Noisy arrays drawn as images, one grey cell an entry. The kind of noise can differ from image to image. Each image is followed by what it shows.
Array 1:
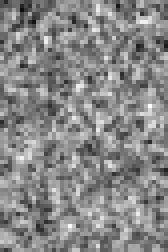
blotchy
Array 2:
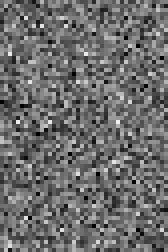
independent entries
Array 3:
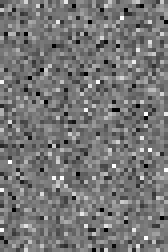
heavy tails
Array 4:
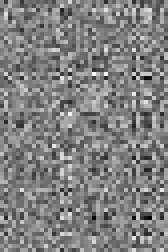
low rank plus noise
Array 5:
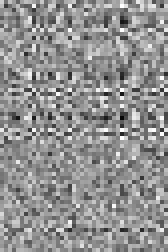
low rank plus noise
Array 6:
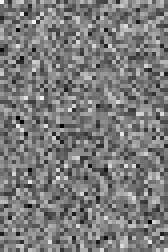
independent entries
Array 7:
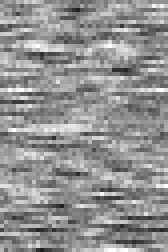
streaked along the rows
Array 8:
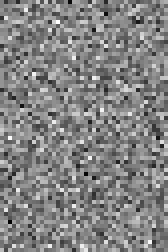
independent entries
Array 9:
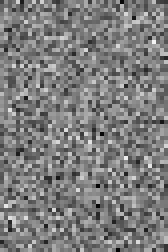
independent entries
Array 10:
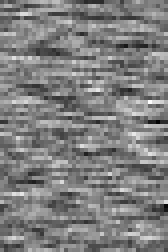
streaked along the rows
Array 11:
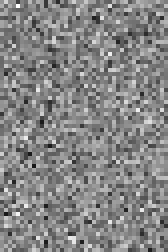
independent entries
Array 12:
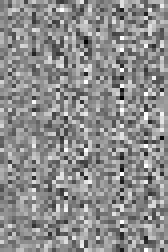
columns of uneven size
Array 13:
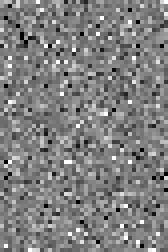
heavy tails
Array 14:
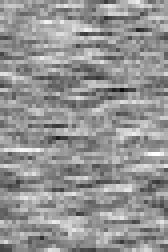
streaked along the rows
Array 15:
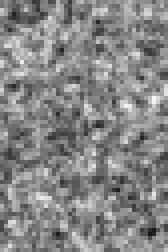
blotchy
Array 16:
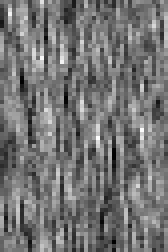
streaked along the columns
